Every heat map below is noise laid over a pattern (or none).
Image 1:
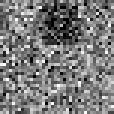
one block
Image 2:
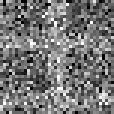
bands of rows crossing bands of columns
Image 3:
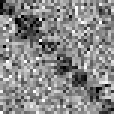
blocks along the diagonal
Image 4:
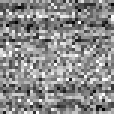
bands of rows
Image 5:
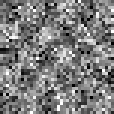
a checkerboard
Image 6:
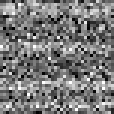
bands of rows
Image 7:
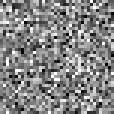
only noise
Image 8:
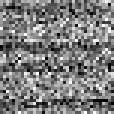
bands of rows
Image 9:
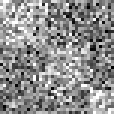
blocks along the diagonal
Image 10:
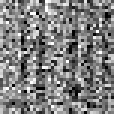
bands of columns
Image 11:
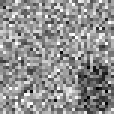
one block
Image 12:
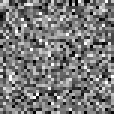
only noise
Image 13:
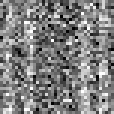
bands of columns
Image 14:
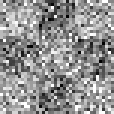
a checkerboard
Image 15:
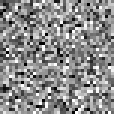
only noise
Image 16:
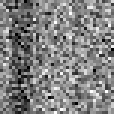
one band of columns
